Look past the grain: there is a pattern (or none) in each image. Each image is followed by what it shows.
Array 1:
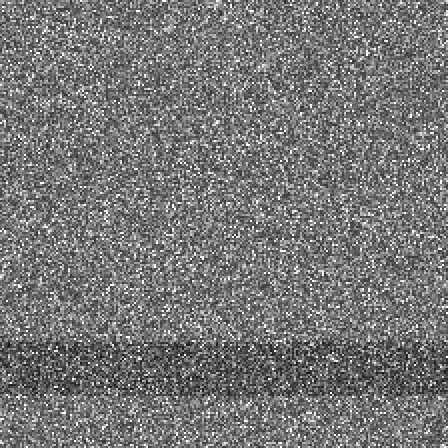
one horizontal stripe
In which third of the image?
bottom
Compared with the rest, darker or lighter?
darker
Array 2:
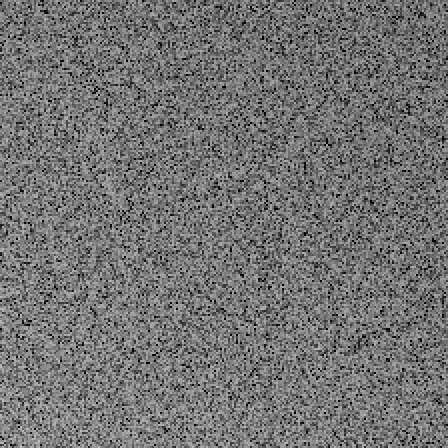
a smooth slope
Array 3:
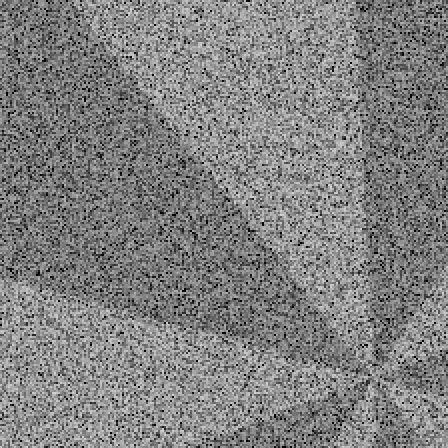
spokes from one point
